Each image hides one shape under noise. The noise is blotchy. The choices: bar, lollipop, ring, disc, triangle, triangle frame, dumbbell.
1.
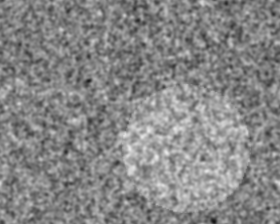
disc
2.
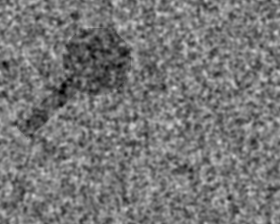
lollipop
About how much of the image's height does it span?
half
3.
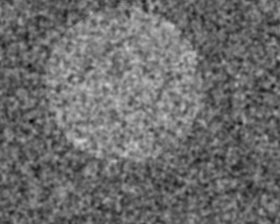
disc
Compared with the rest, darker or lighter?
lighter
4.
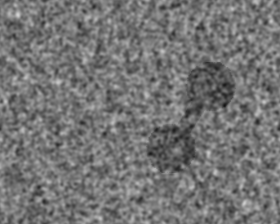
dumbbell
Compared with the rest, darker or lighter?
darker
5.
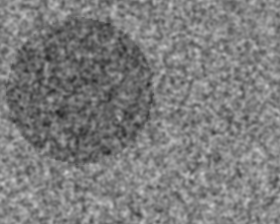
disc
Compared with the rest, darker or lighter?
darker
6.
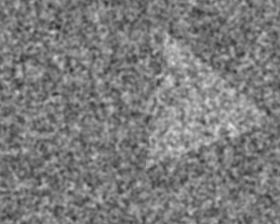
triangle
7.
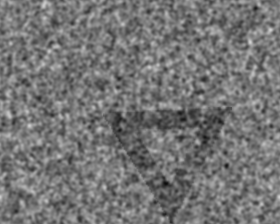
triangle frame
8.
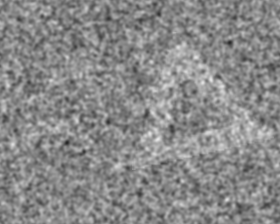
triangle frame
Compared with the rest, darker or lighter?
lighter
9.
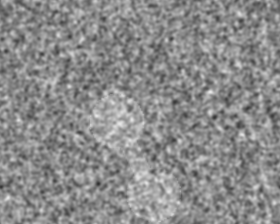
dumbbell
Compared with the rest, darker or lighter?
lighter
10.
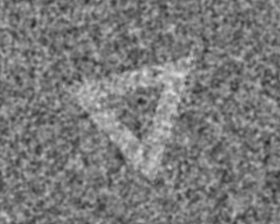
triangle frame
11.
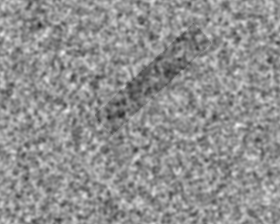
bar
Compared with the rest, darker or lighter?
darker
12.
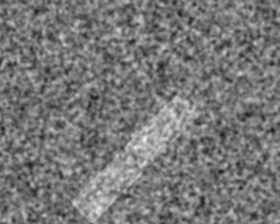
bar
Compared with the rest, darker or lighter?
lighter
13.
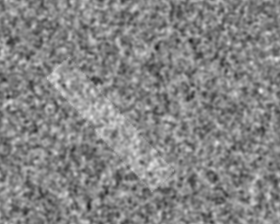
bar
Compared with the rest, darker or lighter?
lighter
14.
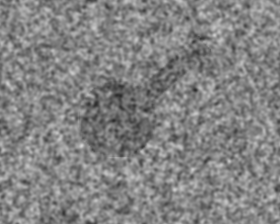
lollipop
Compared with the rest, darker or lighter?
darker
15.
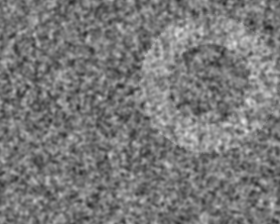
ring
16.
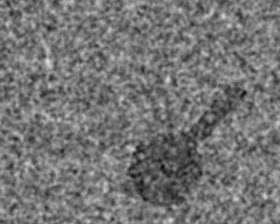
lollipop
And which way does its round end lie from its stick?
down and left
